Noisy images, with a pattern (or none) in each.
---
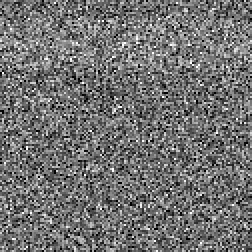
one band of rows
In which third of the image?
top
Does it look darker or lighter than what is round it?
lighter
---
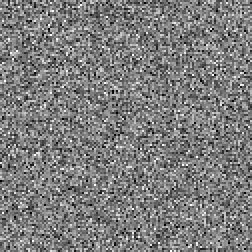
only noise
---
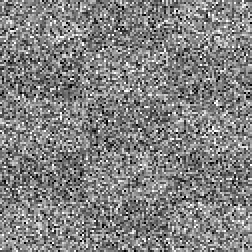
a checkerboard
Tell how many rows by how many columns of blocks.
5 by 3
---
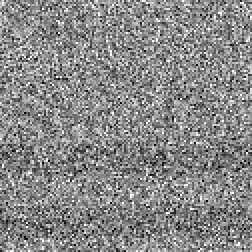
bands of rows
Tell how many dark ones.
2
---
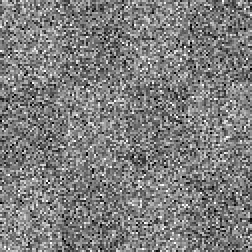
a checkerboard
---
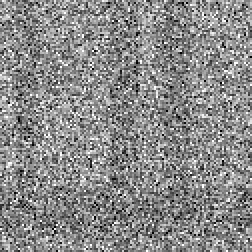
bands of rows crossing bands of columns
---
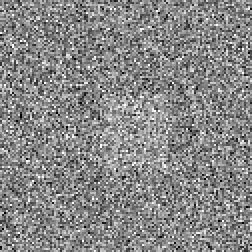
one block
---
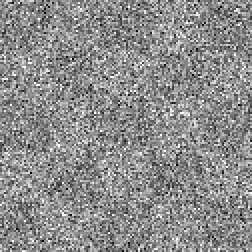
a checkerboard
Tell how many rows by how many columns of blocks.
5 by 5
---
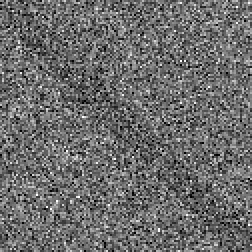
a diagonal band
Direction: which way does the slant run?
top left to bottom right
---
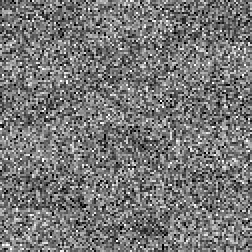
a checkerboard
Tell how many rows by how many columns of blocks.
6 by 3
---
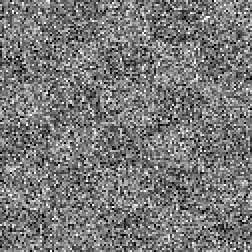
a checkerboard
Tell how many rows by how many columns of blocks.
6 by 5
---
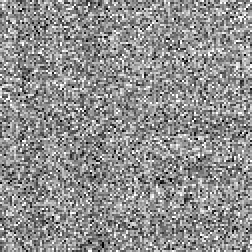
bands of rows crossing bands of columns
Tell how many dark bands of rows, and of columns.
3 and 2
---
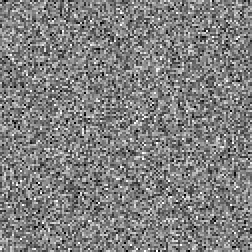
only noise
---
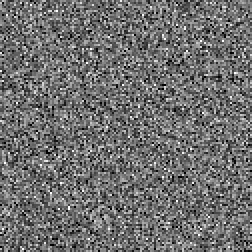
only noise
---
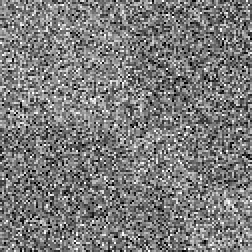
blocks along the diagonal
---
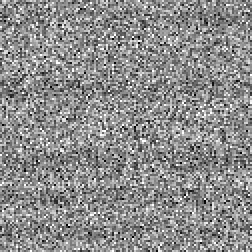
bands of rows
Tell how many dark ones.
5
